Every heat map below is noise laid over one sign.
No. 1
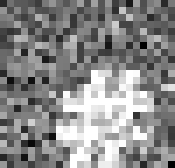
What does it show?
light hash sign
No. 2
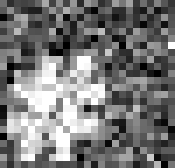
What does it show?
light hash sign
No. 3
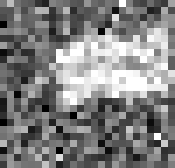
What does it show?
light approximately sign
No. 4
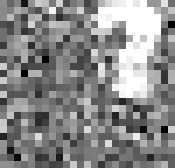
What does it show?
light question mark
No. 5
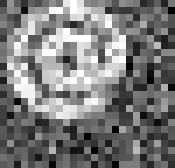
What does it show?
light at sign
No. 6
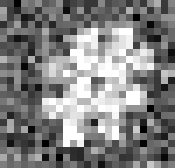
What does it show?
light hash sign
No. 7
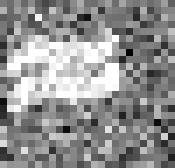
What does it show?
light approximately sign
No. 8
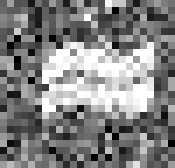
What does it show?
light approximately sign
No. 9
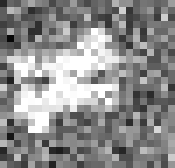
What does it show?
light not-equal sign
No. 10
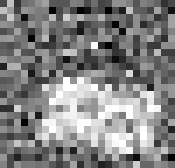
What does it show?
light approximately sign
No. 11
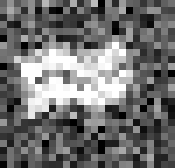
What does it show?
light approximately sign
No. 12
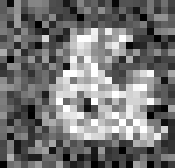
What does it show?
light ampersand
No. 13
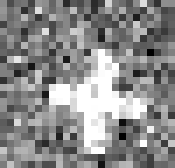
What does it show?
light plus sign
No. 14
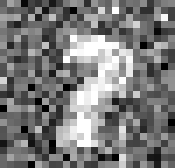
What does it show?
light question mark
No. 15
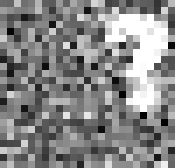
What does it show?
light question mark
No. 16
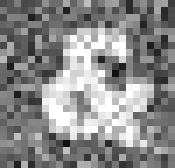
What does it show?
light ampersand
